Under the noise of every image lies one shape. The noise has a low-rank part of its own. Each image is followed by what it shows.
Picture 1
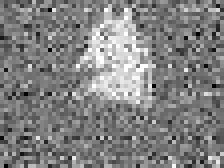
light chess knight
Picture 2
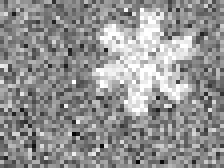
light asterisk
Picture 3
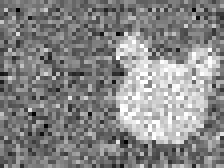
light bear's head
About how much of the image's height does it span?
two thirds
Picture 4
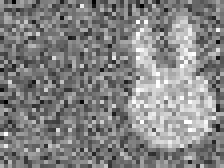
light rabbit's head
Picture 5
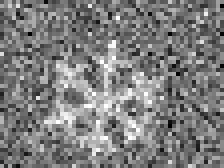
light snowflake
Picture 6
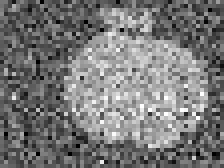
light apple
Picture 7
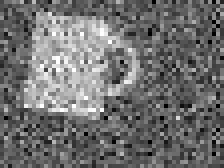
light cup
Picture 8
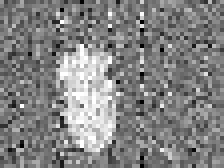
light footprint
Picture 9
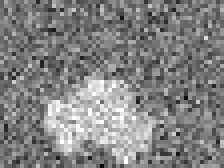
light car
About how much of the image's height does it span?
half
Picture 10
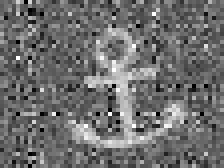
light anchor
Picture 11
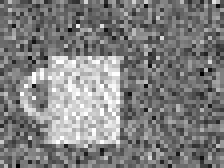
light cup
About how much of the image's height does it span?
half
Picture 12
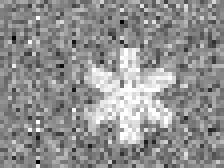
light asterisk
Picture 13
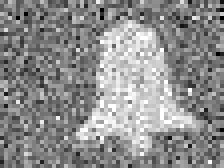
light bell
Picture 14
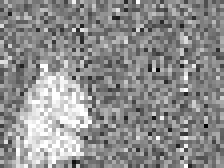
light chess knight
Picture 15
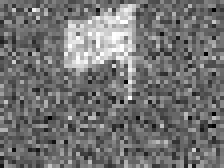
light flag
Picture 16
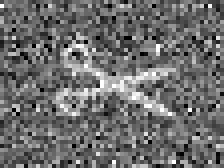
light pair of scissors
